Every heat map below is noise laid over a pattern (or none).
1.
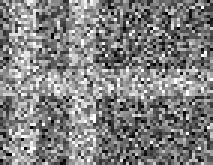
bands of rows crossing bands of columns
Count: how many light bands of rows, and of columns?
1 and 2
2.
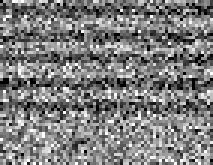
bands of rows
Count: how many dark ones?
5
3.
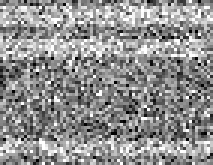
bands of rows
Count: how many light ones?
3
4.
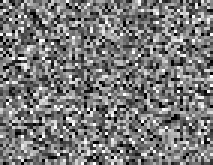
only noise
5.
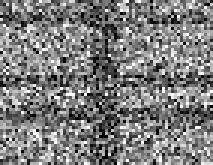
bands of rows crossing bands of columns
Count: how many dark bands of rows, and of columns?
3 and 1
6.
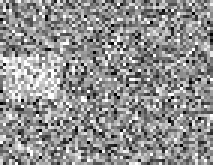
one block
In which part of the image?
middle left
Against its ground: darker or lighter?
lighter
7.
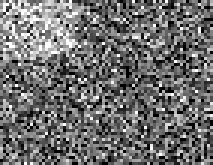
one block
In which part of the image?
top left
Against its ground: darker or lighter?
lighter
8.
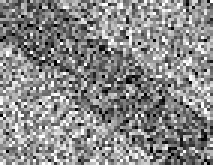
a diagonal band
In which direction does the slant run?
top left to bottom right
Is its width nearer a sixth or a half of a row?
a half
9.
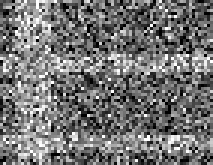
bands of rows crossing bands of columns
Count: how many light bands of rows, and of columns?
2 and 1
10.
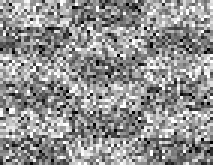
a checkerboard
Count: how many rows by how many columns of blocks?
6 by 3
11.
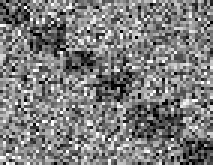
blocks along the diagonal
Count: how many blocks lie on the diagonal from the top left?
6
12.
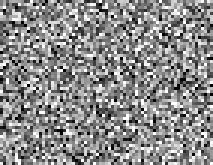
only noise
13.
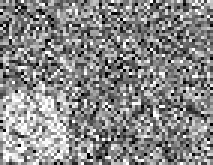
one block
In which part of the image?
bottom left
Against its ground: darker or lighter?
lighter
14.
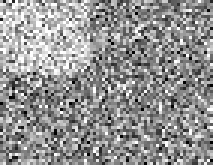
one block
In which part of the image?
top left
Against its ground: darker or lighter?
lighter
